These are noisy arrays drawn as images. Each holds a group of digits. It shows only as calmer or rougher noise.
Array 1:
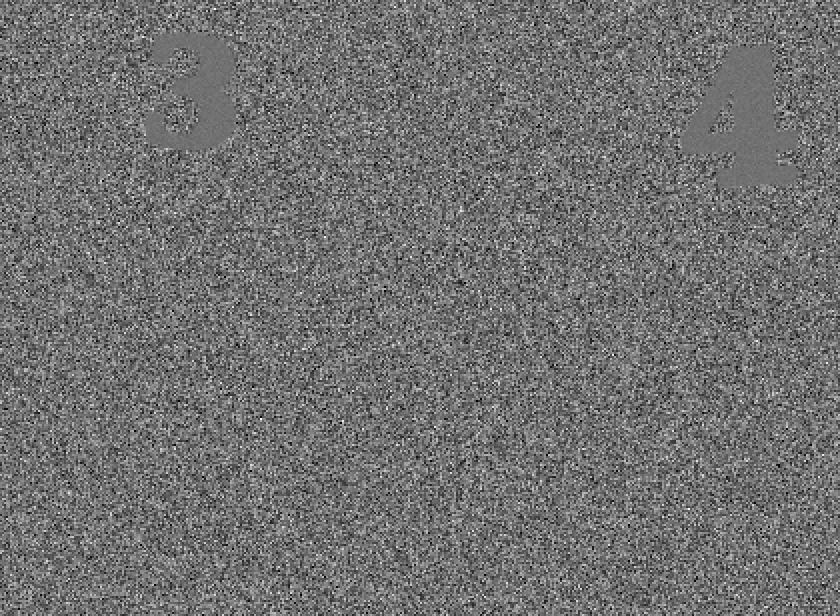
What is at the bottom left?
nothing
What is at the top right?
4
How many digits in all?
2
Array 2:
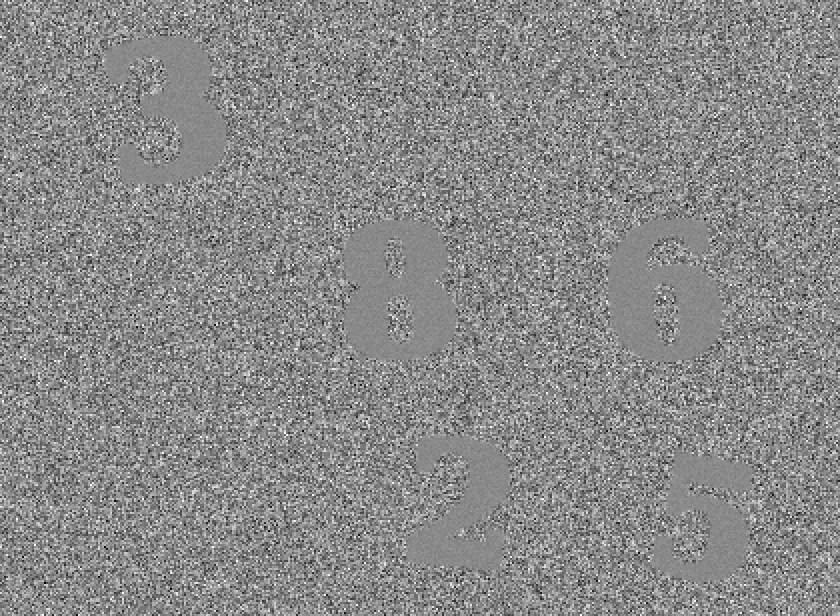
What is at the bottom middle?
2
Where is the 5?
bottom right
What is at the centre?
8
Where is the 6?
middle right
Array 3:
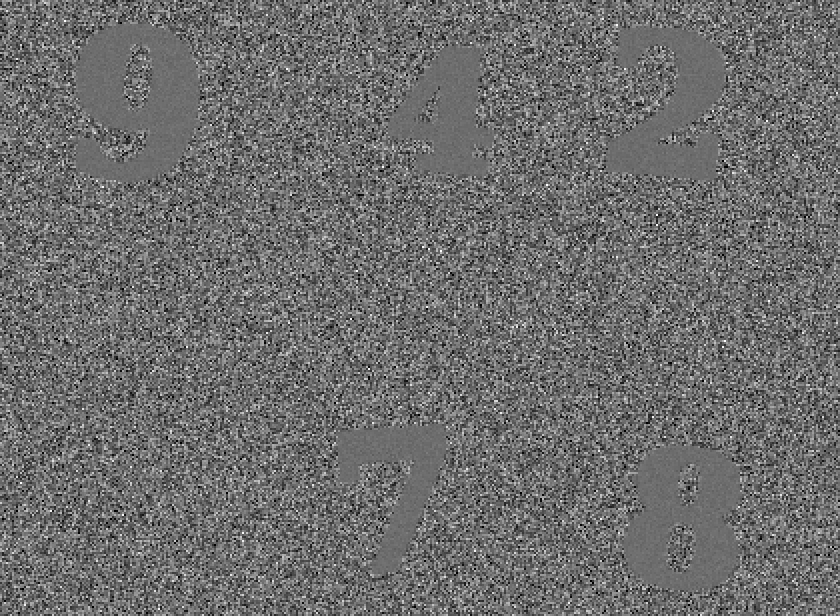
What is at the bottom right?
8
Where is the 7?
bottom middle
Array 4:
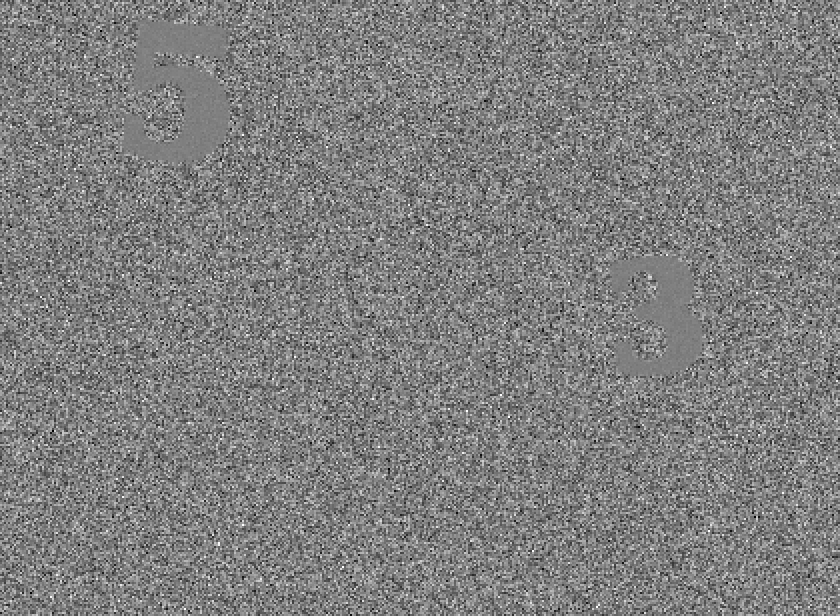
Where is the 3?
middle right
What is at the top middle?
nothing
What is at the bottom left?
nothing
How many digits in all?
2
